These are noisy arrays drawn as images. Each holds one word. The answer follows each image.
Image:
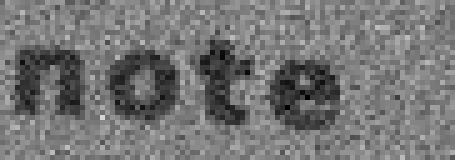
note
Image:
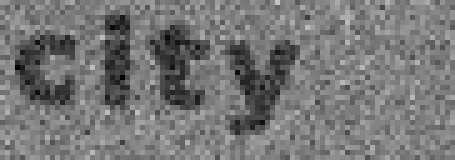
city
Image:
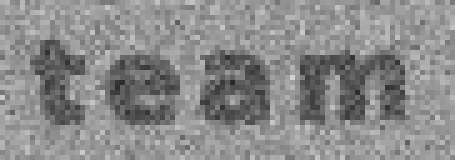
team
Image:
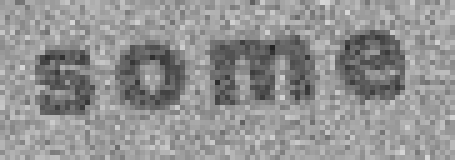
some
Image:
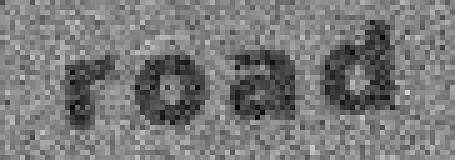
road
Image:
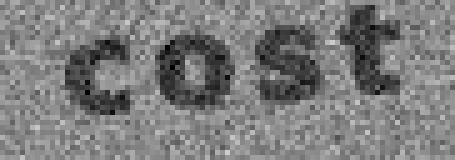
cost
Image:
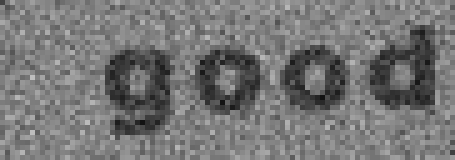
good
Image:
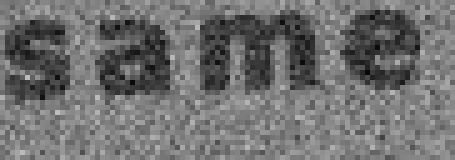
same
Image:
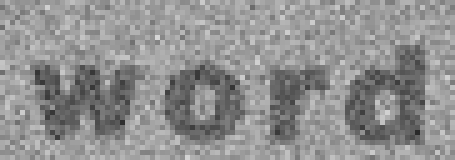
word
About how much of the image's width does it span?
nearly all
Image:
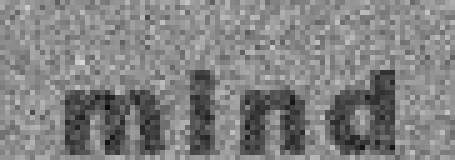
mind
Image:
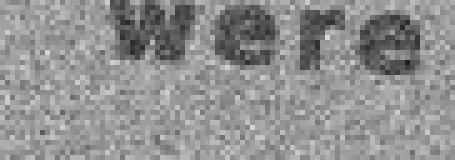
were
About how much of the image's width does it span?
two thirds
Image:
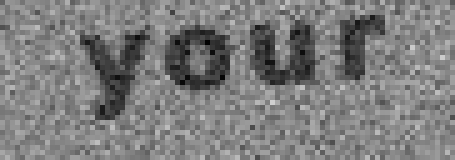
your
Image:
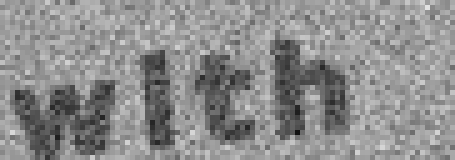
with
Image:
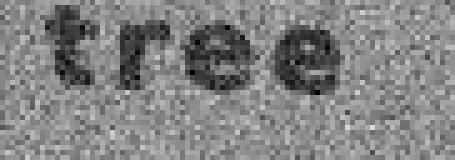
tree
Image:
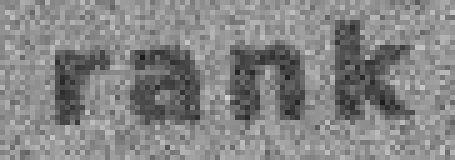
rank
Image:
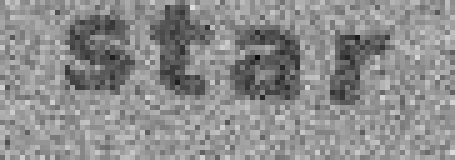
star
